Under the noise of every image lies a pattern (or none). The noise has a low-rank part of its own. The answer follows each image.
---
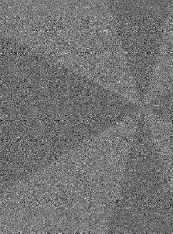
spokes from one point
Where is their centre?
middle right
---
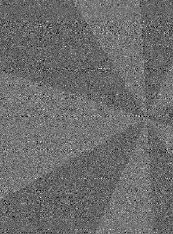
spokes from one point
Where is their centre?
middle right
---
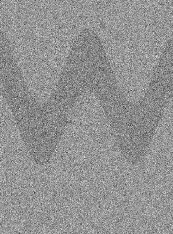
a wavy band
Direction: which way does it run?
left to right
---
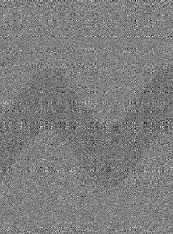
a wavy band
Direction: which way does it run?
left to right
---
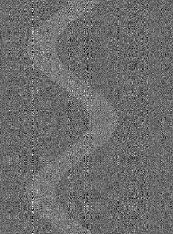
a wavy band
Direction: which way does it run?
top to bottom
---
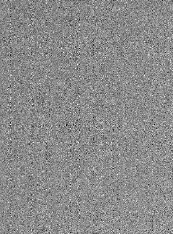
a smooth slope
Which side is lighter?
bottom right
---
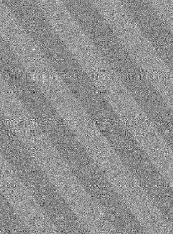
diagonal stripes
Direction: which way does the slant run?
top left to bottom right
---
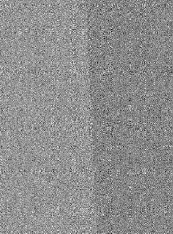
a sharp edge
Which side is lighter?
left
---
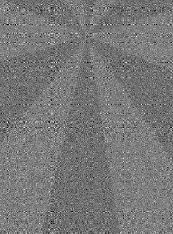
spokes from one point
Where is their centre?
top middle
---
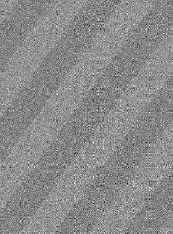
diagonal stripes
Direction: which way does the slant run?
bottom left to top right
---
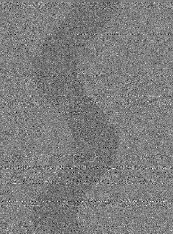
a wavy band
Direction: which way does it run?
top to bottom
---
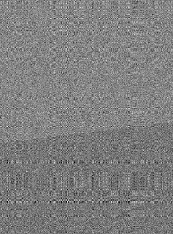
a sharp edge
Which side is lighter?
top
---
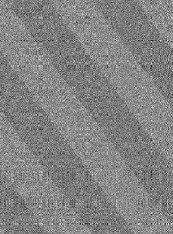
diagonal stripes
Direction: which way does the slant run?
top left to bottom right
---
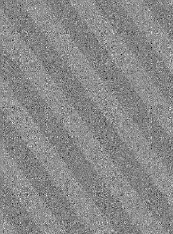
diagonal stripes
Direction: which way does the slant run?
top left to bottom right
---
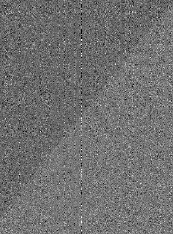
a sharp edge
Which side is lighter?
bottom right
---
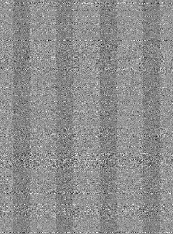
vertical stripes
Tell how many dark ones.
4
